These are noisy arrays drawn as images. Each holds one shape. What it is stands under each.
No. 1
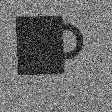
dark cup
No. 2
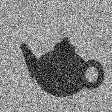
dark teapot
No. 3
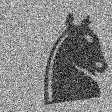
dark chess knight
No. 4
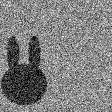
dark rabbit's head
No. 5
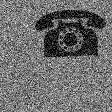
dark telephone
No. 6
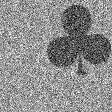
dark club
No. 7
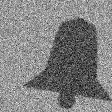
dark bell
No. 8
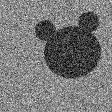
dark bear's head
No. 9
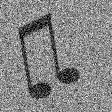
dark pair of musical notes
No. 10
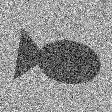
dark fish
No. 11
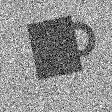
dark cup
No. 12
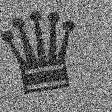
dark chess queen
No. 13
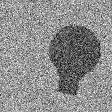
dark light bulb
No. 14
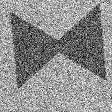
dark bow tie
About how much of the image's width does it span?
nearly all
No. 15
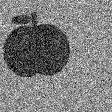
dark apple
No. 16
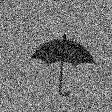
dark umbrella
